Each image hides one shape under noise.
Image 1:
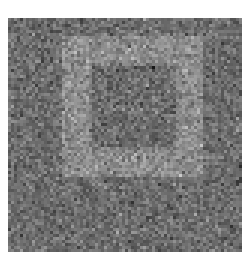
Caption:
light square frame
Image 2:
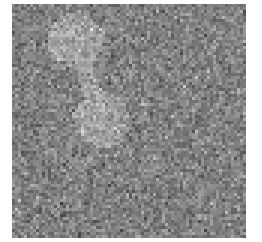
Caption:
light dumbbell
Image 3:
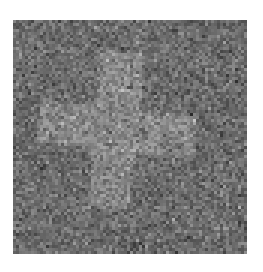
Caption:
light cross
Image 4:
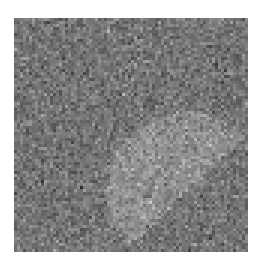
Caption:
light half disc
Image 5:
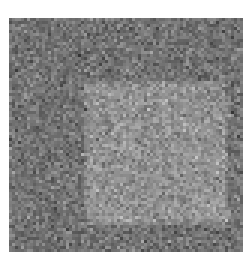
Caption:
light square
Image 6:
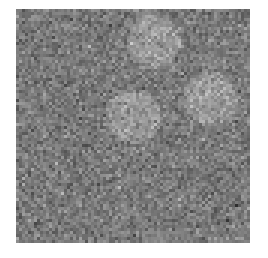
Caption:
light three dots
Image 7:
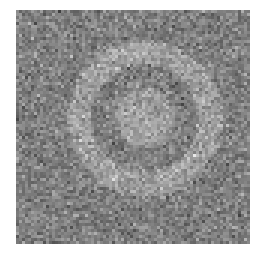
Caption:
light bullseye
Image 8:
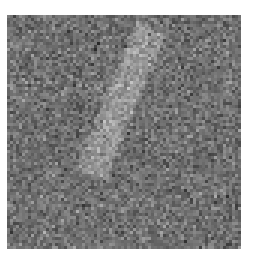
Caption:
light bar
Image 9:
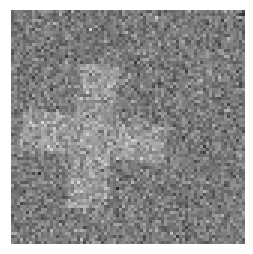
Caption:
light cross
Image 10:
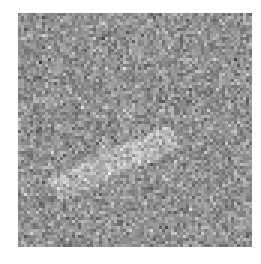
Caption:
light bar
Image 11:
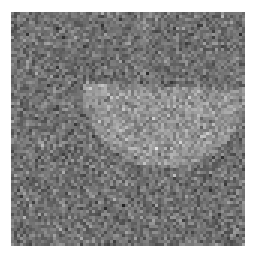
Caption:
light half disc
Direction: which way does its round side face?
down
